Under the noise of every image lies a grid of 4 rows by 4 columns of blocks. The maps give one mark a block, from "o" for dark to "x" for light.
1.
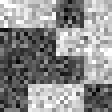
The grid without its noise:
xxox
ooxx
ooox
oxxo
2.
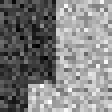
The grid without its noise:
ooxx
ooxx
ooxx
oxxx
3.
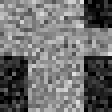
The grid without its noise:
xxxo
xxxx
oxxo
oxxo
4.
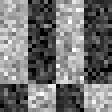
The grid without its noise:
xoxo
xoxo
xoxo
oxox
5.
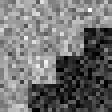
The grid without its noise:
xxxx
xxxo
xxoo
xooo
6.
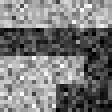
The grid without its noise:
xxxx
oooo
xxxo
xxoo
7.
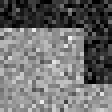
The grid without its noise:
oooo
xxxo
xxxo
xxxx
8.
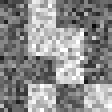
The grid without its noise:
oxoo
oxxo
ooxo
oxox
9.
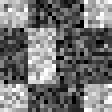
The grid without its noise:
xoox
oxoo
oxoo
xoox
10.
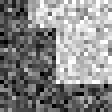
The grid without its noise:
oxxx
ooxx
ooxx
oooo
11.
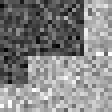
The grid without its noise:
ooox
ooox
oxxx
xxxx
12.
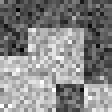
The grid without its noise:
oooo
oxxo
xxxo
xxox
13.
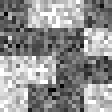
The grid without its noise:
oxxo
ooox
xxoo
xoox
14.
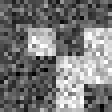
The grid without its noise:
oooo
oxox
ooxx
ooxo
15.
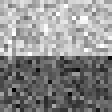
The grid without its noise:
xxxx
xxxx
oooo
oooo
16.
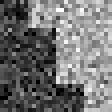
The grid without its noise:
oxxx
ooxx
ooxx
ooox
